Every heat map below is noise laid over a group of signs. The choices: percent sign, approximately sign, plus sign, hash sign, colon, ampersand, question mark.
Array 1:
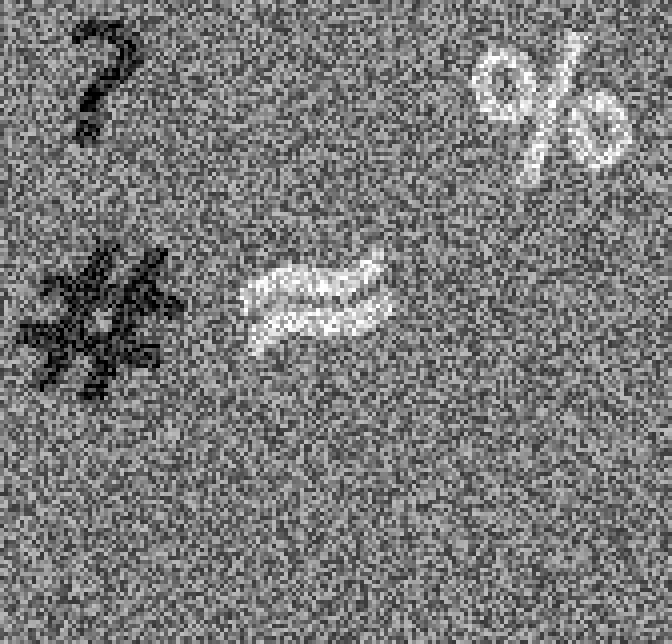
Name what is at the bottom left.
nothing
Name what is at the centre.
approximately sign
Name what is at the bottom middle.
nothing
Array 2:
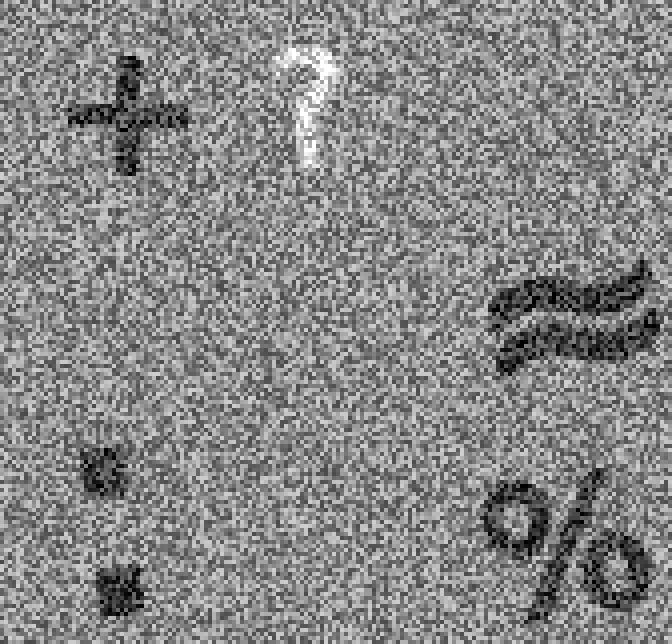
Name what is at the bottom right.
percent sign
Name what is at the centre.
nothing
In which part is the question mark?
top middle
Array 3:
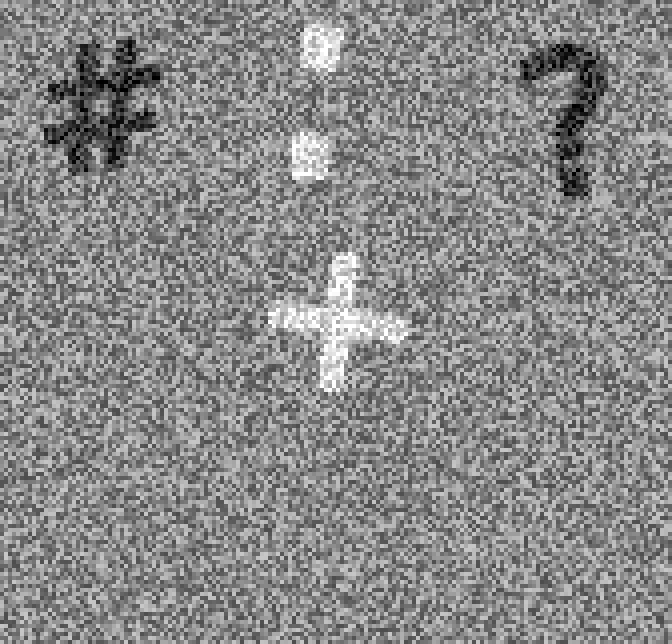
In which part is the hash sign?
top left
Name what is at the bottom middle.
nothing
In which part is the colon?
top middle
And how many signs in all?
4
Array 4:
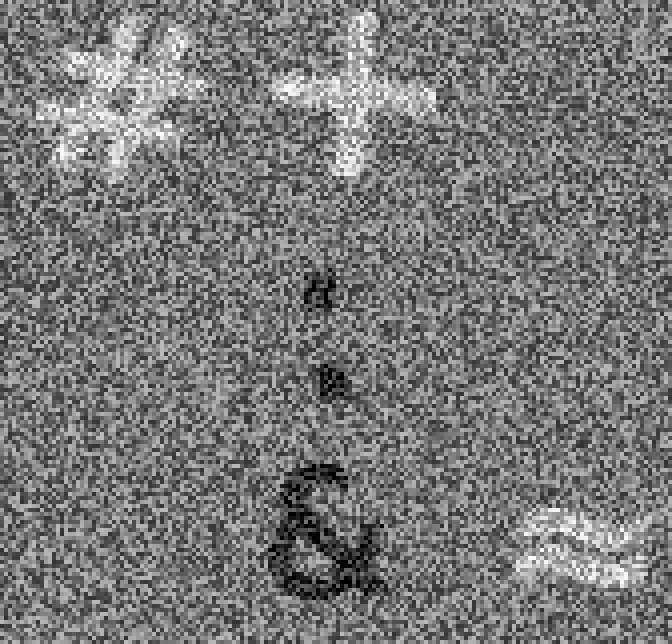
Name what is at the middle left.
nothing
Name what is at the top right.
nothing
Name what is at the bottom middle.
ampersand
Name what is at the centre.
colon
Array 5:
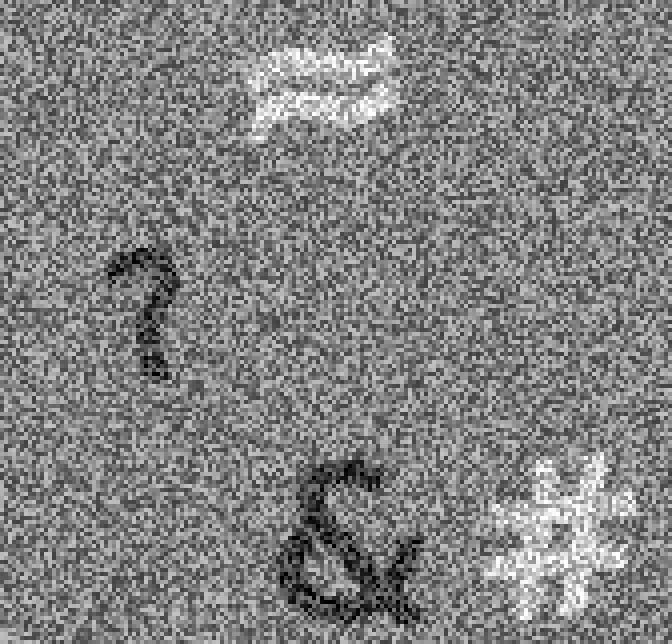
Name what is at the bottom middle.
ampersand
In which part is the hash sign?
bottom right
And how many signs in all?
4
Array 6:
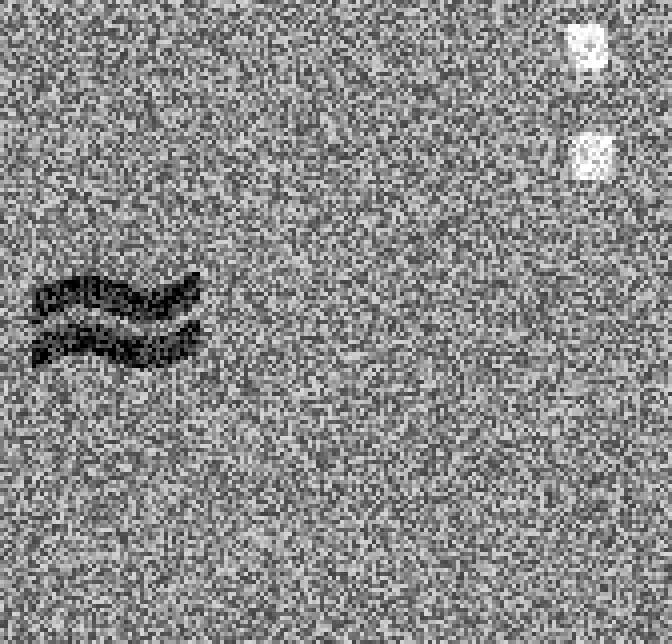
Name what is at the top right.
colon
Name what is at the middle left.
approximately sign
